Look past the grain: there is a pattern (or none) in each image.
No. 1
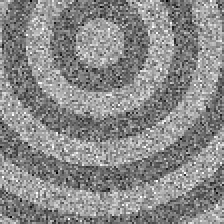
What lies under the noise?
rings round one point
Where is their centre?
top middle
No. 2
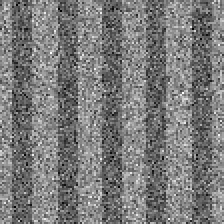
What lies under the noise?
vertical stripes
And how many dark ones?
5
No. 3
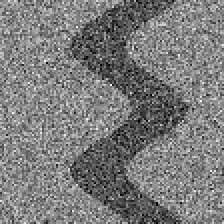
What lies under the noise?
a wavy band
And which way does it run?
top to bottom
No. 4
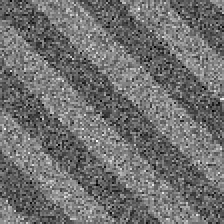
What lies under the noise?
diagonal stripes
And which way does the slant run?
top left to bottom right
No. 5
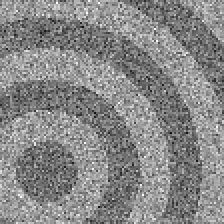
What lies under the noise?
rings round one point
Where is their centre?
bottom left
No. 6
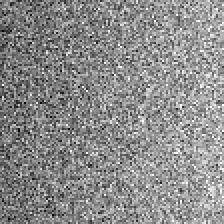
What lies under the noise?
a smooth slope
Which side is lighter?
right
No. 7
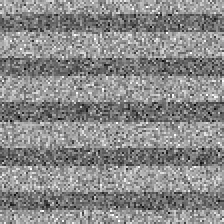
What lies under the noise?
horizontal stripes
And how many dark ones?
5
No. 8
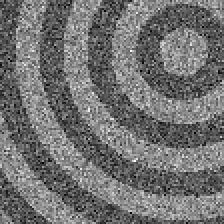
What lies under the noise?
rings round one point
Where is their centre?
top right
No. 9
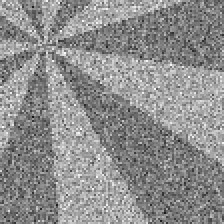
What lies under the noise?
spokes from one point
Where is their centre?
top left
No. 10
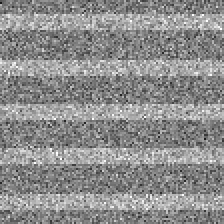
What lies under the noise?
horizontal stripes
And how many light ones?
5
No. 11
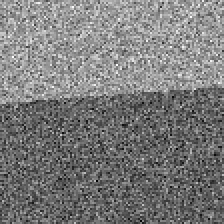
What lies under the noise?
a sharp edge
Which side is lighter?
top
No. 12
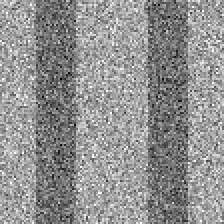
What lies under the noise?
vertical stripes
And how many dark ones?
2
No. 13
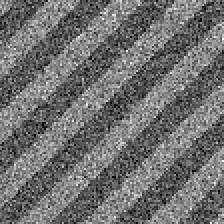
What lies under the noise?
diagonal stripes
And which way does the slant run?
bottom left to top right
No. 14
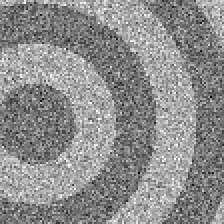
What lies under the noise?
rings round one point
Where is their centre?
middle left
